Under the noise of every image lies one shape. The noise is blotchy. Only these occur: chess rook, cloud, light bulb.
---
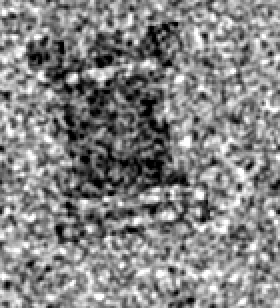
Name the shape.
chess rook
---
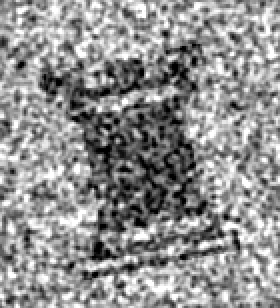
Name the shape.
chess rook
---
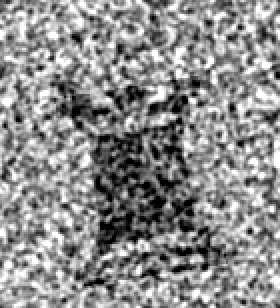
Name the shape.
chess rook
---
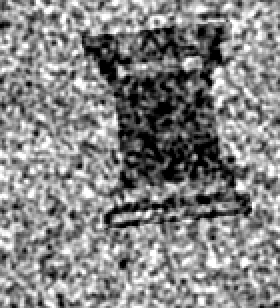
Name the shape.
chess rook
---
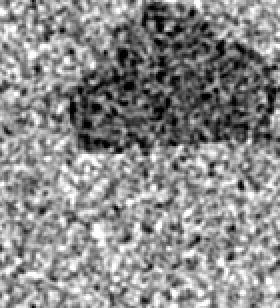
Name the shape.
cloud
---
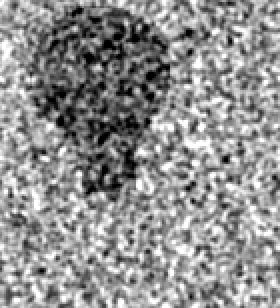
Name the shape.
light bulb
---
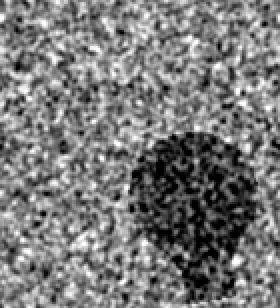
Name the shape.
light bulb
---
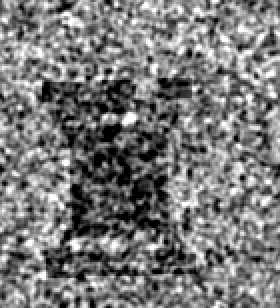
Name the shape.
chess rook
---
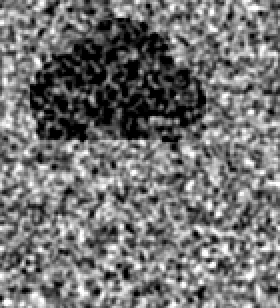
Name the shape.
cloud
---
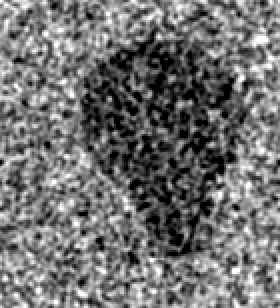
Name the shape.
light bulb
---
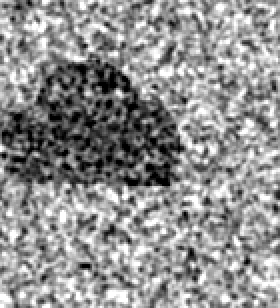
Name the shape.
cloud
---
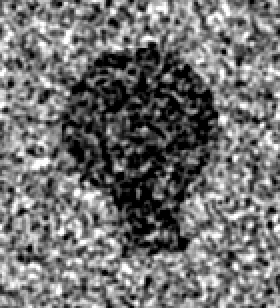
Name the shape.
light bulb
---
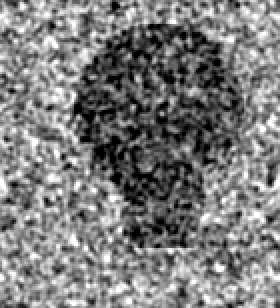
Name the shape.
light bulb
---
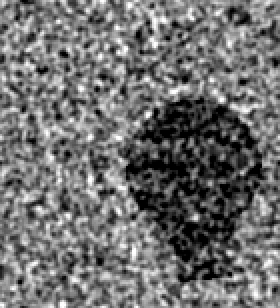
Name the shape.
light bulb
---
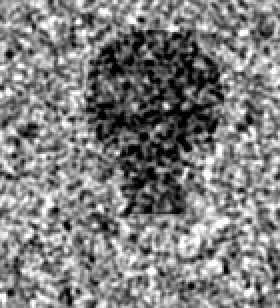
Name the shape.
light bulb
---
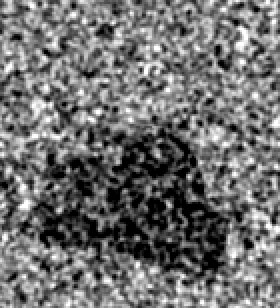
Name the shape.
cloud
